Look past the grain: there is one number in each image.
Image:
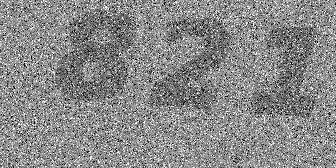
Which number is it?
821
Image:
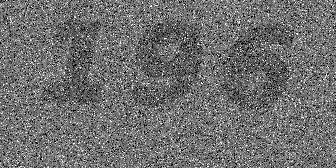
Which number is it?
196
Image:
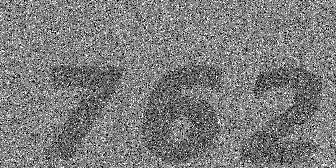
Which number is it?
762
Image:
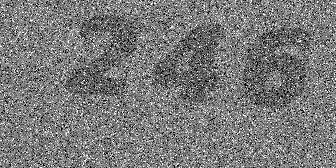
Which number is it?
246
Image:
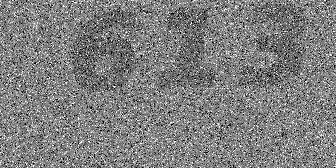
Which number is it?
613
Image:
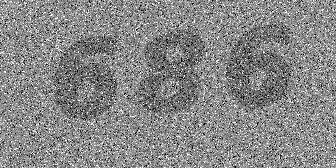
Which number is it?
686
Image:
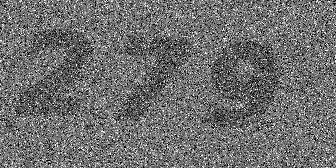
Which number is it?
279
